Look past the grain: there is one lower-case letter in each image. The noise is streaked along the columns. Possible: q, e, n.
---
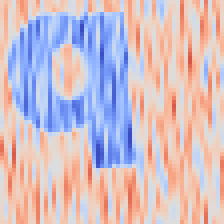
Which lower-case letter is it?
q
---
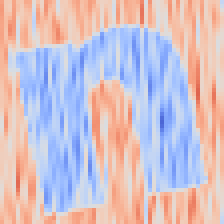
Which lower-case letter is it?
n
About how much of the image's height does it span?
nearly all
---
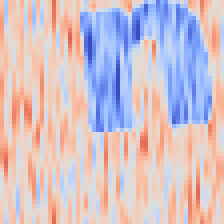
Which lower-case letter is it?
n
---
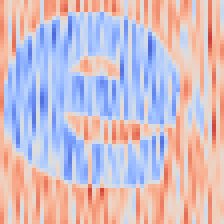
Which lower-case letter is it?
e
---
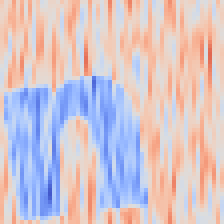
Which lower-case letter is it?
n
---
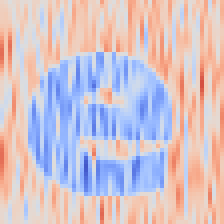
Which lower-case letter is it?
e
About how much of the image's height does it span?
two thirds
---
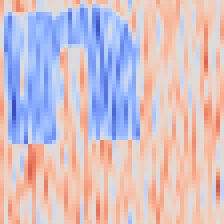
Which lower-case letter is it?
n
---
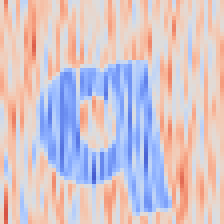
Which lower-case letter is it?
q
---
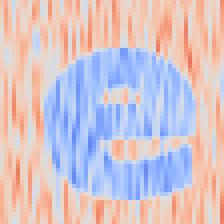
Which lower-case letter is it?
e
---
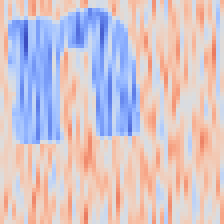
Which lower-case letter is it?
n
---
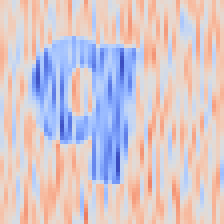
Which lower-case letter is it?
q
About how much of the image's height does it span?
two thirds
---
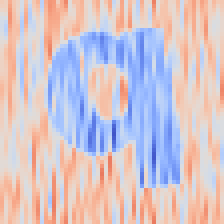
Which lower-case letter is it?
q
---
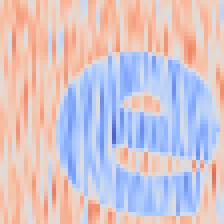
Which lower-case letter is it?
e
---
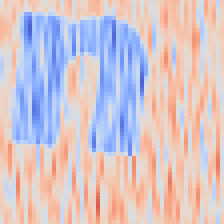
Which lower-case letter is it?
n
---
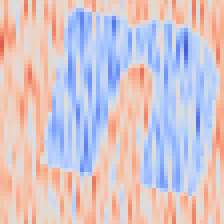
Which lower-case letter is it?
n
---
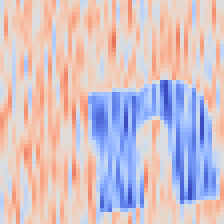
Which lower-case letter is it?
n
